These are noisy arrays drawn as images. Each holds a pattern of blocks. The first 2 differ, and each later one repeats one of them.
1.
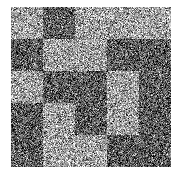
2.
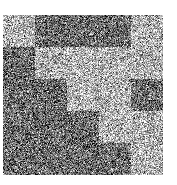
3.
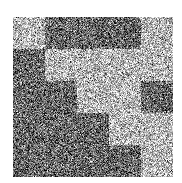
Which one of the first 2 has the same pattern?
2
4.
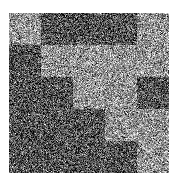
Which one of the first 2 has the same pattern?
2
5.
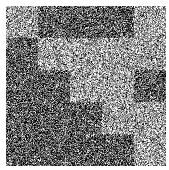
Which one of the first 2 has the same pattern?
2
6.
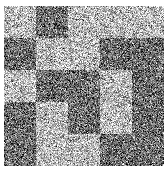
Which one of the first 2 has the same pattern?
1
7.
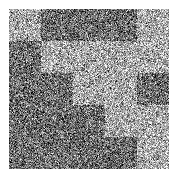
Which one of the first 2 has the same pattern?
2
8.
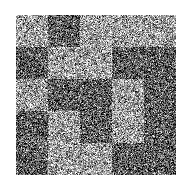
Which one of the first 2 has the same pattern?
1
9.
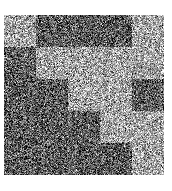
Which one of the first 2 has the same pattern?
2
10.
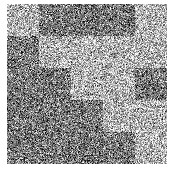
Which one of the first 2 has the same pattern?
2
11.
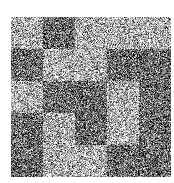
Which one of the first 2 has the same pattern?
1
